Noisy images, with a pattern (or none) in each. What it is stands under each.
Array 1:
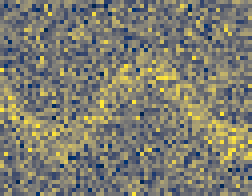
a wavy band
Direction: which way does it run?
left to right
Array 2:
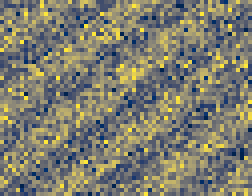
diagonal stripes
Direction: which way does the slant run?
bottom left to top right
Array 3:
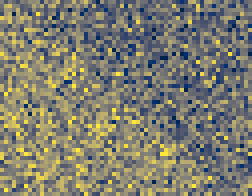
a sharp edge
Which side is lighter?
bottom left
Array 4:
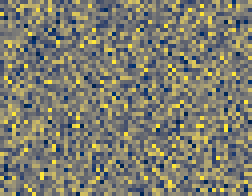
only noise
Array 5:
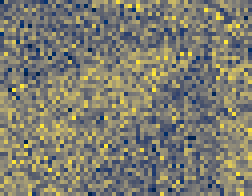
spokes from one point
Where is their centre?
top right
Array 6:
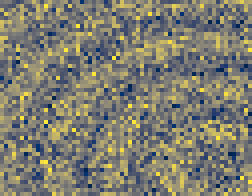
rings round one point
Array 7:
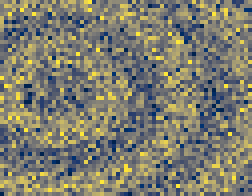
rings round one point
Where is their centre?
middle left
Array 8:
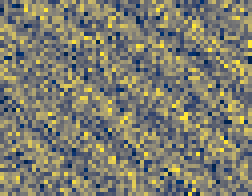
diagonal stripes
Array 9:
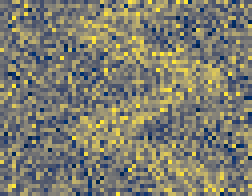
a wavy band
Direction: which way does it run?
top to bottom
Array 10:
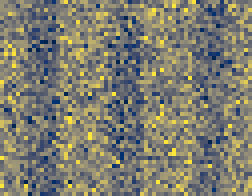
vertical stripes
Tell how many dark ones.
3
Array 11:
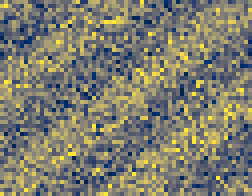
diagonal stripes
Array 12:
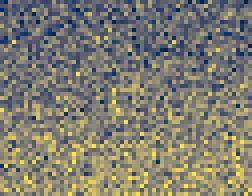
a smooth slope
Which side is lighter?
bottom
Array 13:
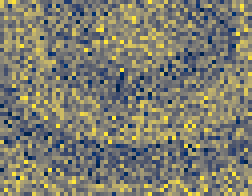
rings round one point
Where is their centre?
top middle
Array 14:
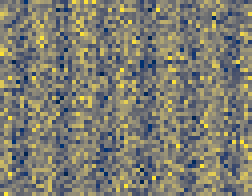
vertical stripes
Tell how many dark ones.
6
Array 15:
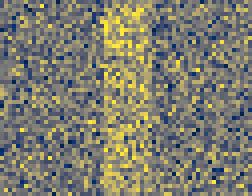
one vertical stripe
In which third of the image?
middle
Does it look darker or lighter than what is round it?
lighter
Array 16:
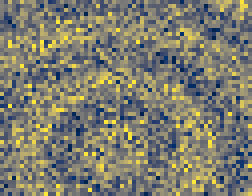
rings round one point
